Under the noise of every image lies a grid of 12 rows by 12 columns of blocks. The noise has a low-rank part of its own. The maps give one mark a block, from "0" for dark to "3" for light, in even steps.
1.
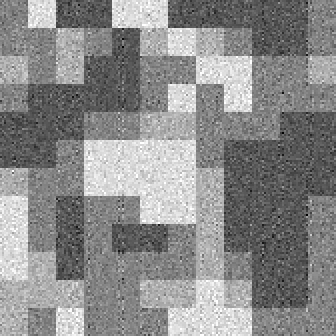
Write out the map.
130033000001
112102321001
212001133112
100001313111
000112211100
001333310000
211333320000
310113320001
310100120001
320111121001
222112232001
213111333111
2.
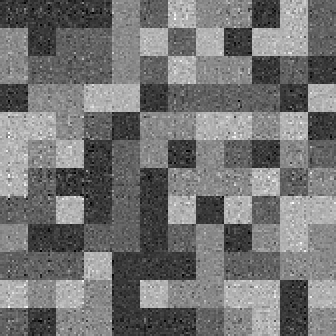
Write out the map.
000021322031
201123130331
211121322010
022330111103
332102233230
323012021021
310010222312
113010303133
200110120232
111300021122
323203223303
102200012302
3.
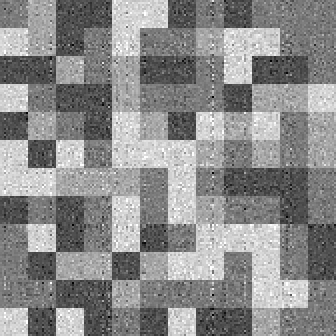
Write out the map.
120033010111
320131123311
002120013001
310021110223
021032032312
303133321212
332221310001
010131321101
130130133310
102202331310
110021111331
303010300211
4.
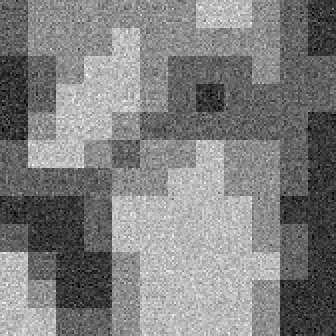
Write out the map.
122222233210
122232222210
012332111211
013332101111
023321111110
133212232210
111122332210
000133333200
100133333210
310023333310
320023333200
331123333200
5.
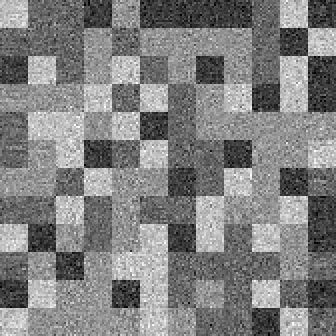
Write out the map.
311020000130
111212222103
031231202130
222313123030
133230122222
123013110223
221322013201
113121132230
302123031320
120233111121
032203121310
322223211031
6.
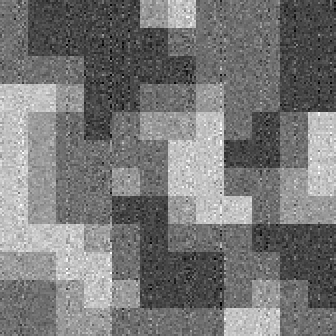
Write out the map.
100002311100
100000111100
111000011100
332001121100
321012231013
321111330013
321121331123
321100233122
333210111000
223310001100
112320001210
112211113311
